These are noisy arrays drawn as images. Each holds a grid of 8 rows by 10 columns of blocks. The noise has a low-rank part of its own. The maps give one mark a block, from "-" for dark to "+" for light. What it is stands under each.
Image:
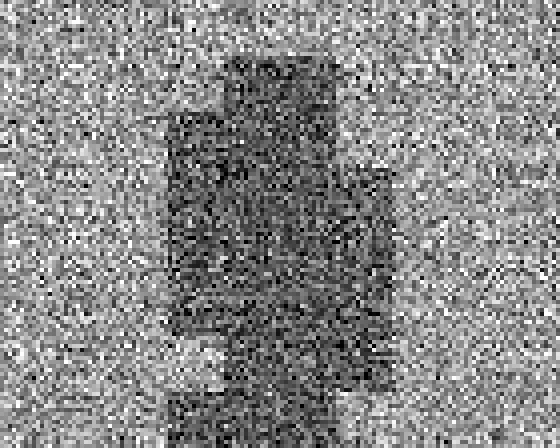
+ + + + + + + + + +
+ + + + - - + + + +
+ + + - - - + + + +
+ + + - - - - + + +
+ + + - - - - + + +
+ + + - - - - + + +
+ + + + - - - + + +
+ + + - - - + + + +
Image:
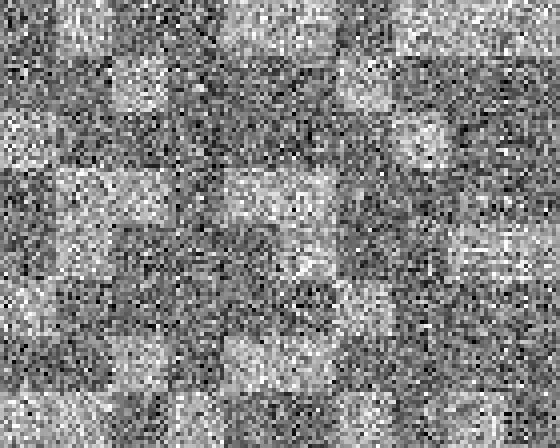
- + - - + + - + + +
- - + - - - + - - -
+ - - - - - - + - -
- + + - + + - - - -
- + - - - + - - + +
+ - - - - - + - - -
- - + - + + - - - -
+ + - + - - + - + -
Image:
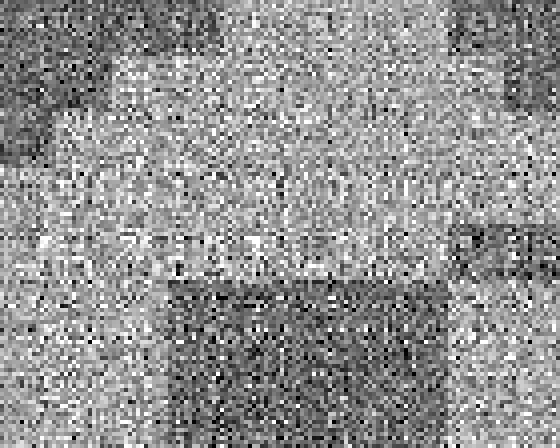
- - - - + + + + - -
- - + + + + + + + -
- + + + + + + + + +
+ + + + + + + + + +
+ + + + + + + + - -
+ + + - - - - - + +
+ + + - - - - - + +
+ + + - - - - - + +
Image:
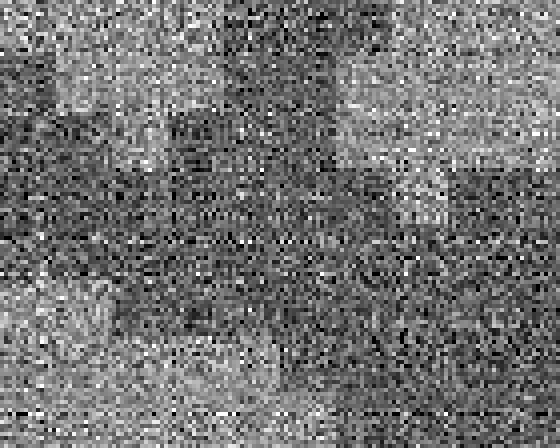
+ + + + - - - + + +
- + + + - - + + + +
- - + - - - + + + +
- - - - - - - + - -
- - - - - - - - - -
+ + - - - - - - - -
+ + + + + - - - - -
+ + + + + + - - - -
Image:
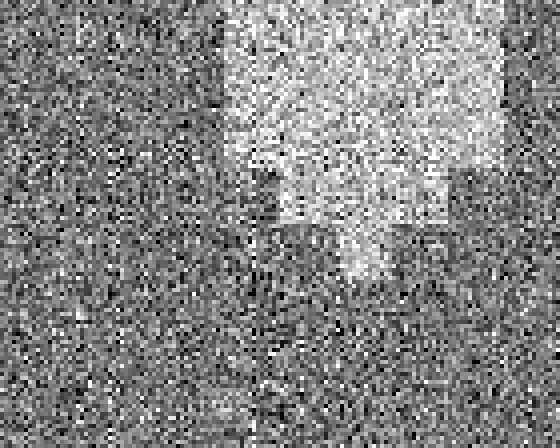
- - - - + + + + + -
- - - - + + + + + -
- - - - + + + + + -
- - - - - + + + - -
- - - - - - + - - -
- - - - - - - - - -
- - - - - - - - - -
- - - - - - - - - -
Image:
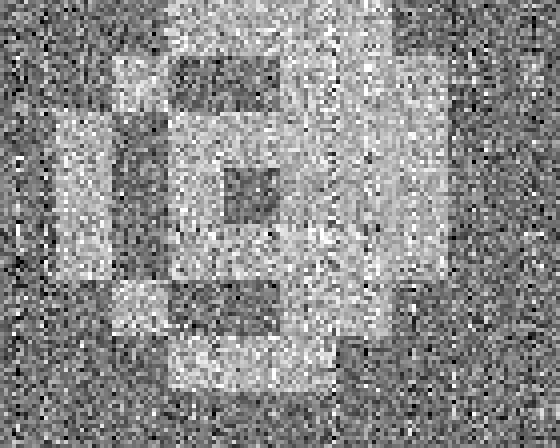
- - - + + + + - - -
- - + - - + + + - -
- + - + + + + + - -
- + - + - + + + - -
- + - + + + + + - -
- - + - - + + - - -
- - - + + + - - - -
- - - - - - - - - -
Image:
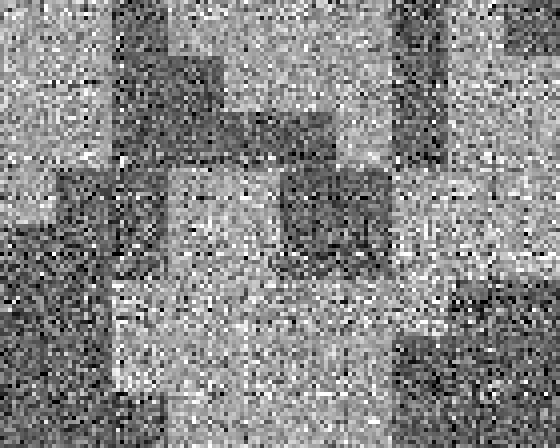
+ + - + + + + - + -
+ + - - + + + - + +
+ + - - - - + - + +
+ - - + + - - + + +
- - - + + - - + + +
- - + + + + + + - -
- - + + + + + - - -
- - - + + + + - - -
